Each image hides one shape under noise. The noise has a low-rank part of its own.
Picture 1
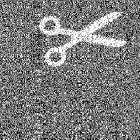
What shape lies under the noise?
pair of scissors
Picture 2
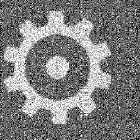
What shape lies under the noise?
gear
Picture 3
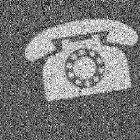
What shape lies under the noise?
telephone
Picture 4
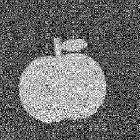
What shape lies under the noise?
apple
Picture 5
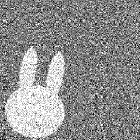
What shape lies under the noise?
rabbit's head
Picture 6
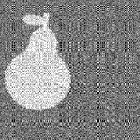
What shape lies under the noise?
pear
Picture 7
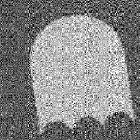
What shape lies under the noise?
ghost
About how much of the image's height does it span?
nearly all
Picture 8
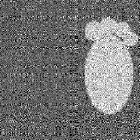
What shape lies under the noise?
footprint
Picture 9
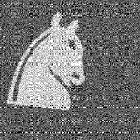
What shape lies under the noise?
chess knight
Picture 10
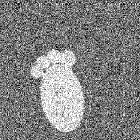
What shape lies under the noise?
footprint
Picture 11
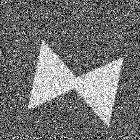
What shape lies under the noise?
bow tie
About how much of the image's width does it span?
two thirds
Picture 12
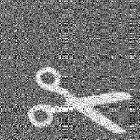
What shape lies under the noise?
pair of scissors
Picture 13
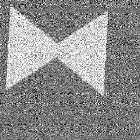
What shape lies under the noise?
bow tie
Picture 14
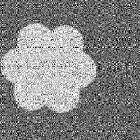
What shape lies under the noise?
flower
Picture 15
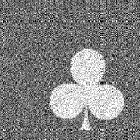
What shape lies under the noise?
club
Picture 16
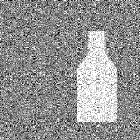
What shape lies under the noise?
bottle
